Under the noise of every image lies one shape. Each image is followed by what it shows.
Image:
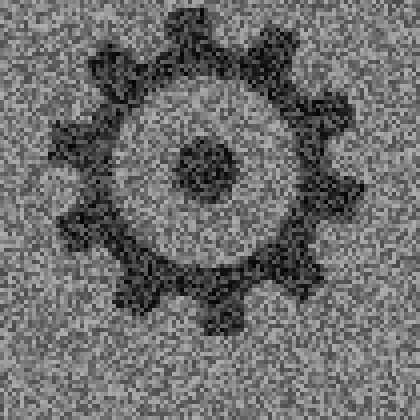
gear
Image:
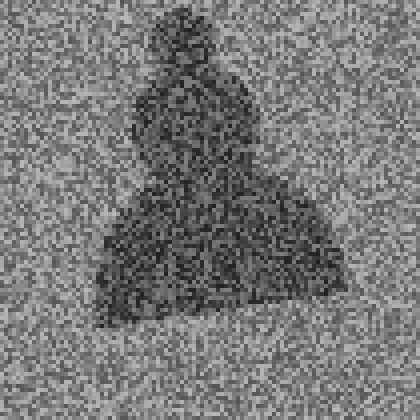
chess pawn
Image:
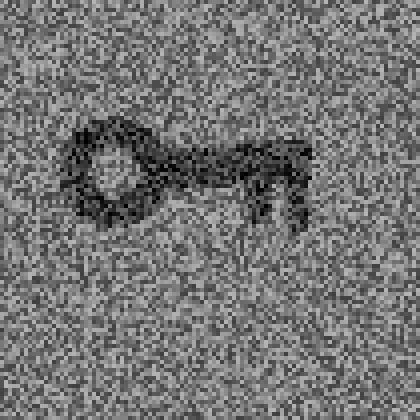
key
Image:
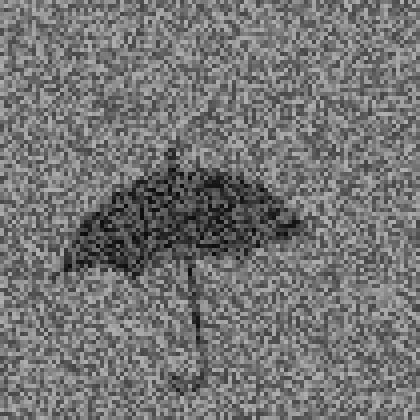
umbrella
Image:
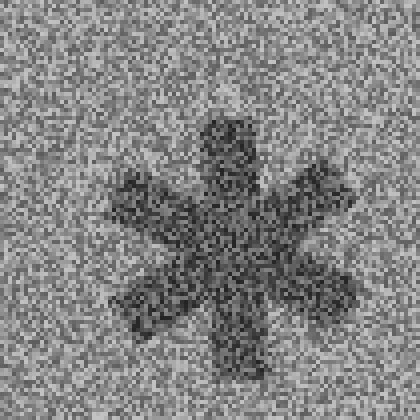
asterisk
